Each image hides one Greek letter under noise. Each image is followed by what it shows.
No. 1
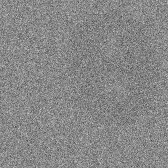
theta
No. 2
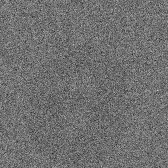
theta
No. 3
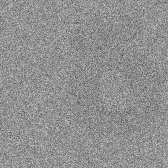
delta
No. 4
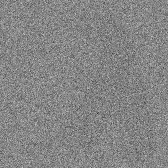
lambda
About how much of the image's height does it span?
nearly all
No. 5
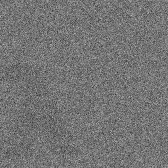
lambda
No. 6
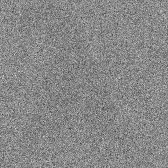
lambda
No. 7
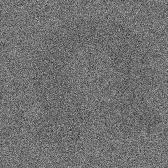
omega
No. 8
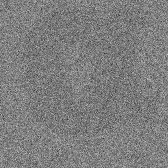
alpha
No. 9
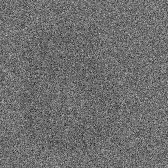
delta
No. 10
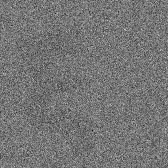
xi
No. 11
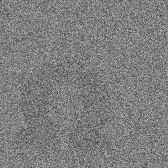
omega
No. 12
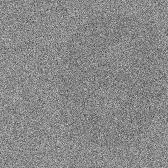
theta
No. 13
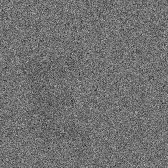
xi
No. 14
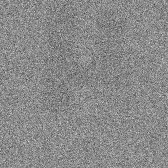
mu
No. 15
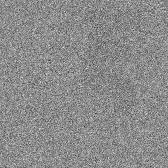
xi
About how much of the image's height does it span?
two thirds
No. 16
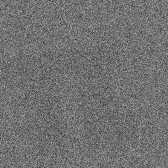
pi
